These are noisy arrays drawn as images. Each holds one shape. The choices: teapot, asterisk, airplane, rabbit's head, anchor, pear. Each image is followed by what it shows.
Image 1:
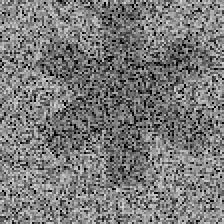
asterisk
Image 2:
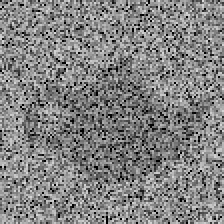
teapot
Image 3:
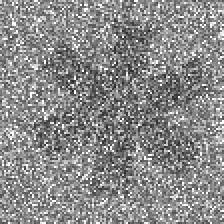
asterisk
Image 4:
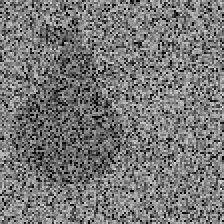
pear
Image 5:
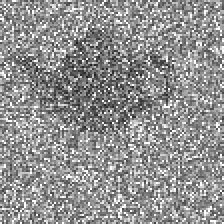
teapot
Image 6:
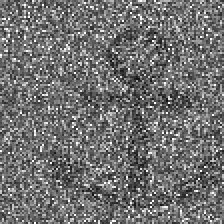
anchor
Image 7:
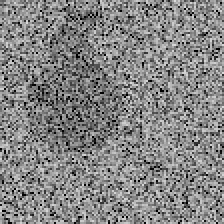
pear
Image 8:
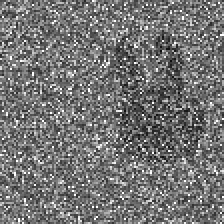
rabbit's head
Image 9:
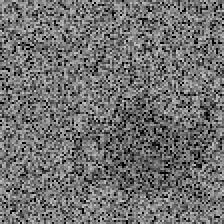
teapot
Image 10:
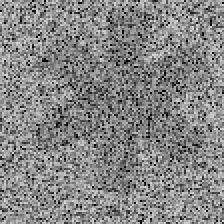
asterisk
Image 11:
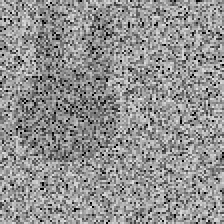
rabbit's head
